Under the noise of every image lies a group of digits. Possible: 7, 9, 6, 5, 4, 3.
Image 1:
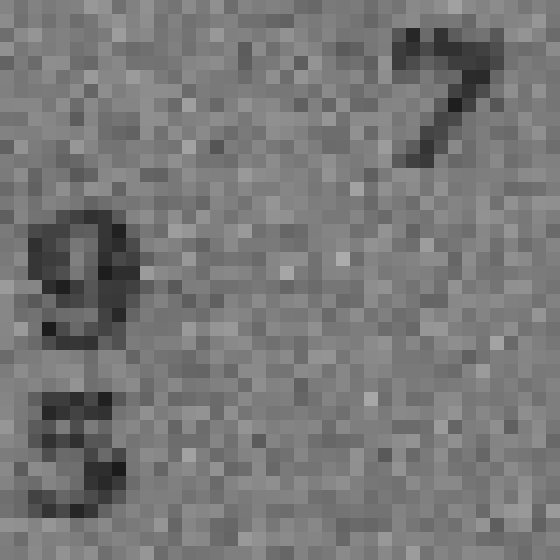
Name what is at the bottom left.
5
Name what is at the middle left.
9
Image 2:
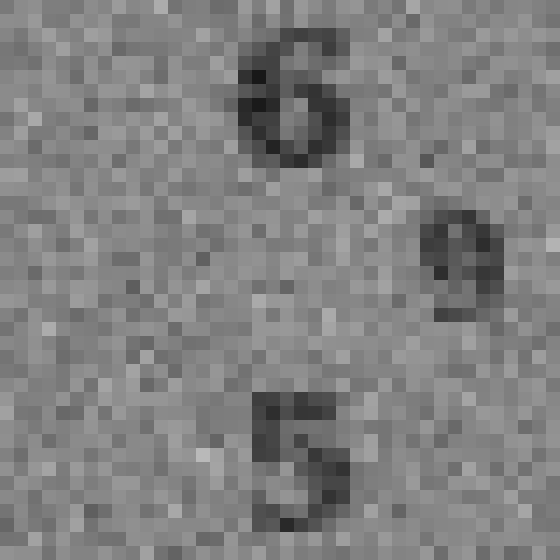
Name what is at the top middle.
6
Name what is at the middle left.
nothing
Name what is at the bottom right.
nothing
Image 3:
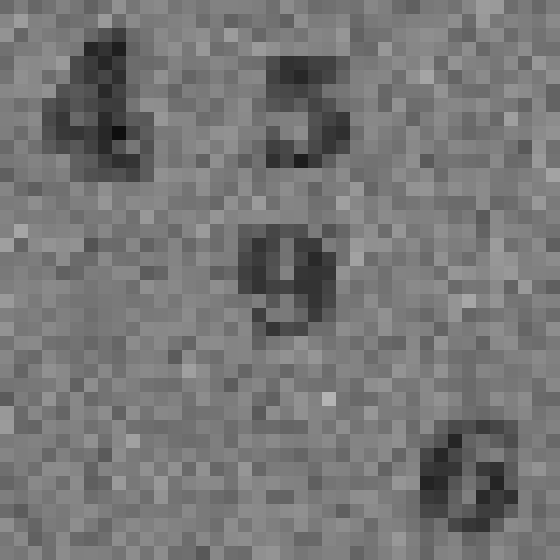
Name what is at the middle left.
nothing
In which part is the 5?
top middle
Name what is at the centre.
9
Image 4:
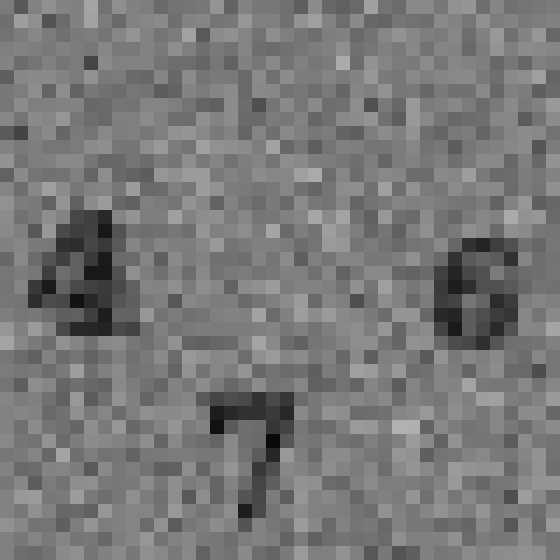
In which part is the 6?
middle right
